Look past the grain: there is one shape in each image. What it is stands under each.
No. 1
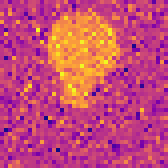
light bulb
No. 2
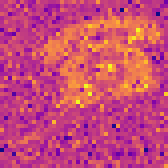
telephone
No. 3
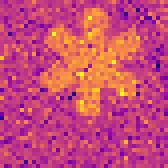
asterisk
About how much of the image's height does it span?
two thirds
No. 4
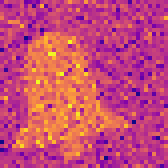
bell
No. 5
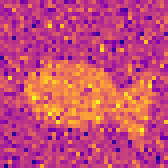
fish
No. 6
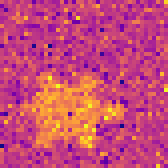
turtle
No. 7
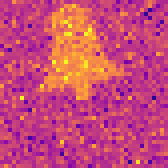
bell
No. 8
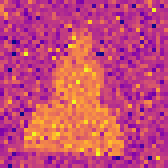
chess pawn
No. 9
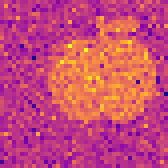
apple
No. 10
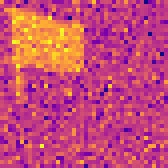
flag
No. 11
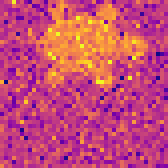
turtle
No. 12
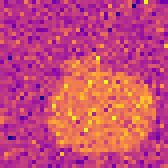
apple
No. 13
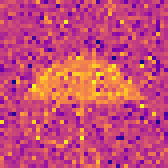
umbrella
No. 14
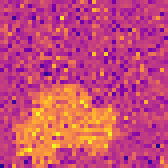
car
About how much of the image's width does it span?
two thirds
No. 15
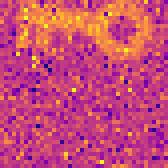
key
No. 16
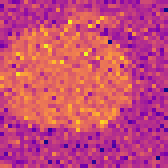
apple
